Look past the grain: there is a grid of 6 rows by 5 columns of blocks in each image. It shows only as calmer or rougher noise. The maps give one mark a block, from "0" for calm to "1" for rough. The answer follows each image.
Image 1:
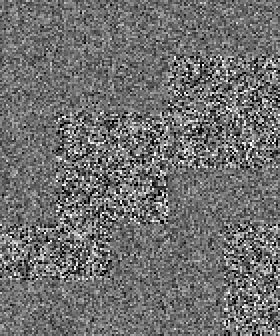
0 0 0 0 0
0 0 0 1 1
0 1 1 1 1
0 1 1 0 0
1 1 0 0 1
0 0 0 0 1
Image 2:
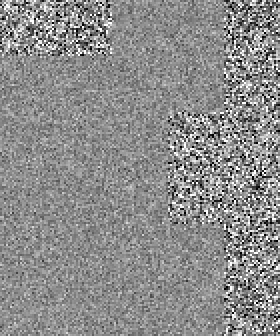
1 1 0 0 1
0 0 0 0 1
0 0 0 1 1
0 0 0 1 1
0 0 0 0 1
0 0 0 0 1
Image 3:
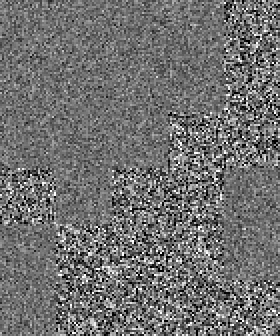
0 0 0 0 1
0 0 0 0 1
0 0 0 1 1
1 0 1 1 0
0 1 1 1 0
0 1 1 1 1
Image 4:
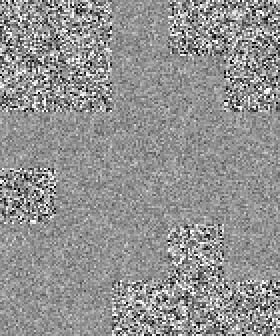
1 1 0 1 1
1 1 0 0 1
0 0 0 0 0
1 0 0 0 0
0 0 0 1 0
0 0 1 1 1
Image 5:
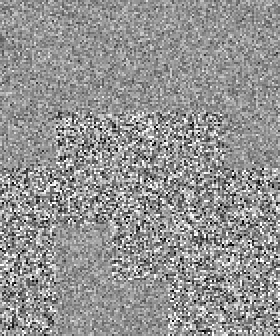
0 0 0 0 0
0 0 0 0 0
0 1 1 1 0
1 1 1 1 1
1 0 1 1 1
1 0 0 1 1
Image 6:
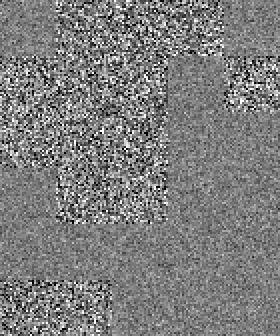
0 1 1 1 0
1 1 1 0 1
1 1 1 0 0
0 1 1 0 0
0 0 0 0 0
1 1 0 0 0
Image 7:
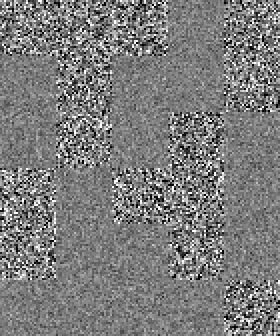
1 1 1 0 1
0 1 0 0 1
0 1 0 1 0
1 0 1 1 0
1 0 0 1 0
0 0 0 0 1
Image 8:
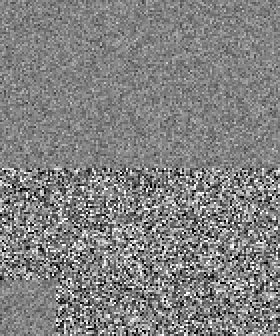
0 0 0 0 0
0 0 0 0 0
0 0 0 0 0
1 1 1 1 1
1 1 1 1 1
0 1 1 1 1
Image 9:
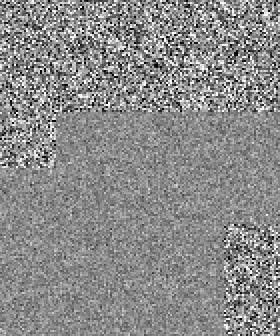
1 1 1 1 1
1 1 1 1 1
1 0 0 0 0
0 0 0 0 0
0 0 0 0 1
0 0 0 0 1
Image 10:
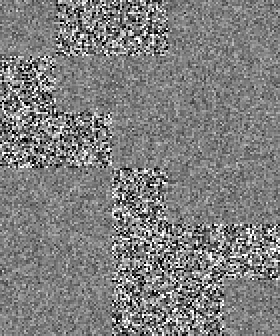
0 1 1 0 0
1 0 0 0 0
1 1 0 0 0
0 0 1 0 0
0 0 1 1 1
0 0 1 1 0
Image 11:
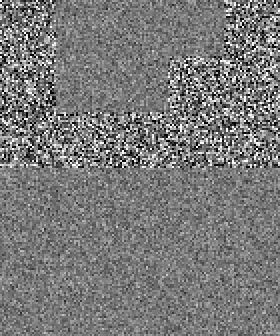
1 0 0 0 1
1 0 0 1 1
1 1 1 1 1
0 0 0 0 0
0 0 0 0 0
0 0 0 0 0
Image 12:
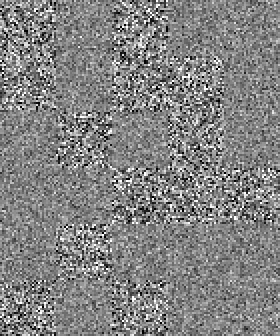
1 0 1 0 0
1 0 1 1 0
0 1 0 1 0
0 0 1 1 1
0 1 0 0 0
1 0 1 0 0
